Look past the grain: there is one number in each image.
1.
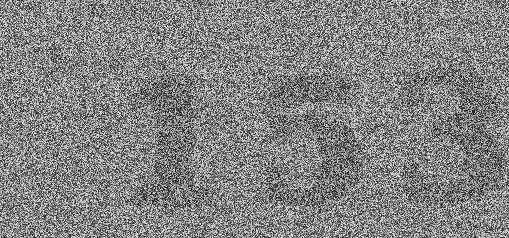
153
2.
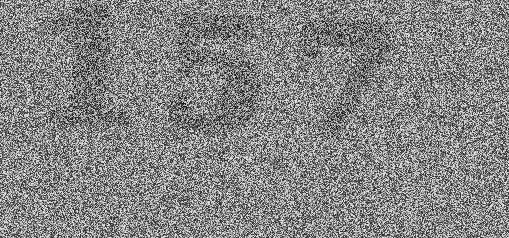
157
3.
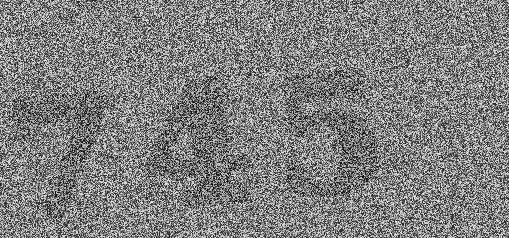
745
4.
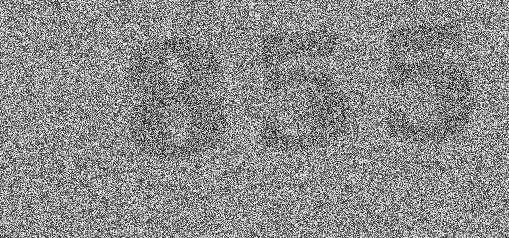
855
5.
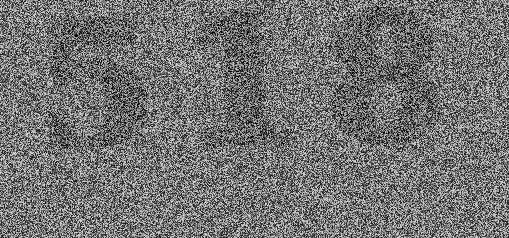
518
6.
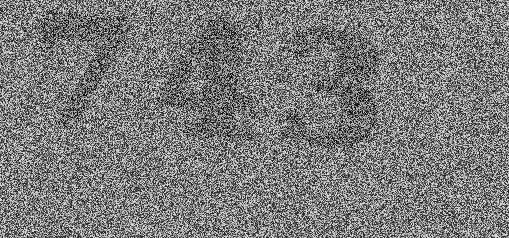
743
